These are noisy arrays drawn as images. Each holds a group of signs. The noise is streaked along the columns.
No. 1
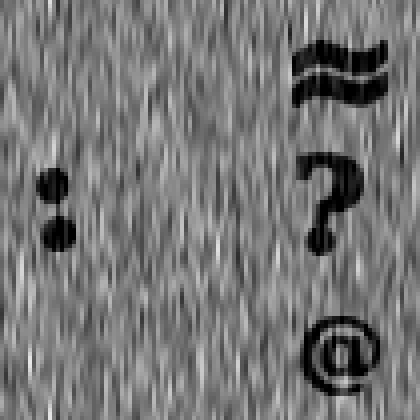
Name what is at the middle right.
question mark
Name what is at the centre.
nothing
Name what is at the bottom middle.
nothing
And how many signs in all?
4
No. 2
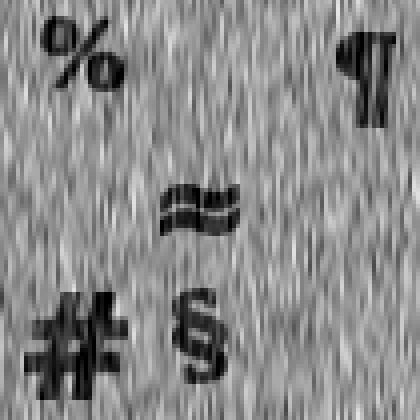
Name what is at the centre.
approximately sign
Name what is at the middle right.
nothing
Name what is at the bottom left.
hash sign
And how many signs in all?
5
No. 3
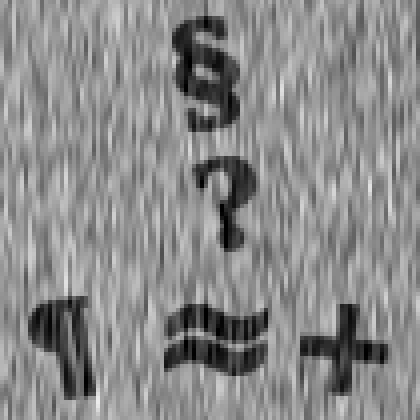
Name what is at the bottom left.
pilcrow
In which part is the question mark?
centre
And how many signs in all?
5
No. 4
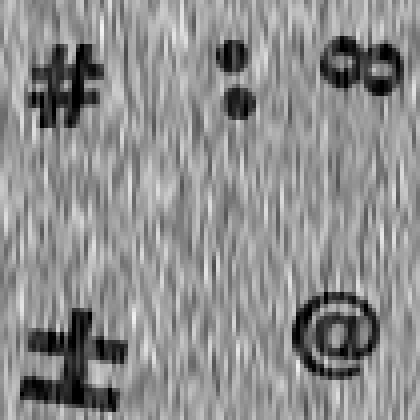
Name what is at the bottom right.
at sign
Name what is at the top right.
infinity sign
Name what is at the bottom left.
plus-minus sign
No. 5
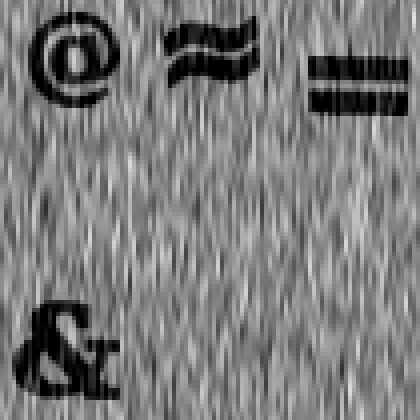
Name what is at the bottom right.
nothing
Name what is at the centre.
nothing
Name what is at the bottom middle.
nothing
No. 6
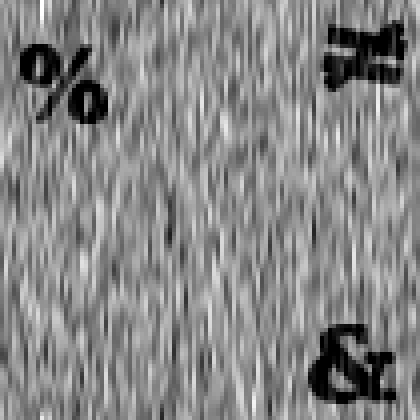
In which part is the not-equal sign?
top right
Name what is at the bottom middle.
nothing
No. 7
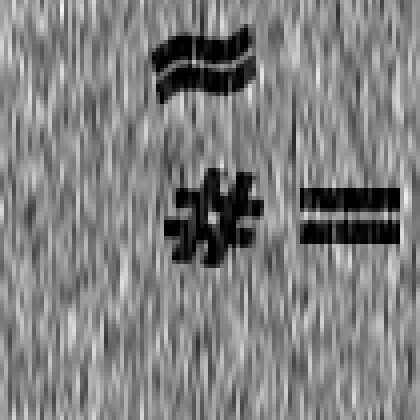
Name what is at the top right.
nothing
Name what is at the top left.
nothing
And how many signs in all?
3
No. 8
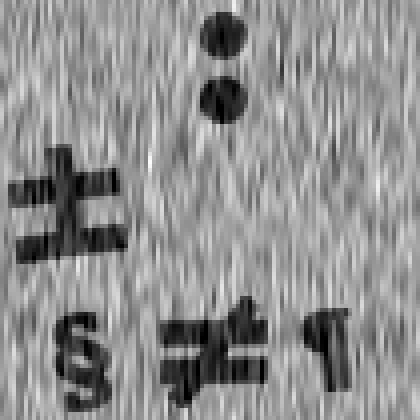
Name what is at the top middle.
colon
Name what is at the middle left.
plus-minus sign
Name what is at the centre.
nothing
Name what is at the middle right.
nothing
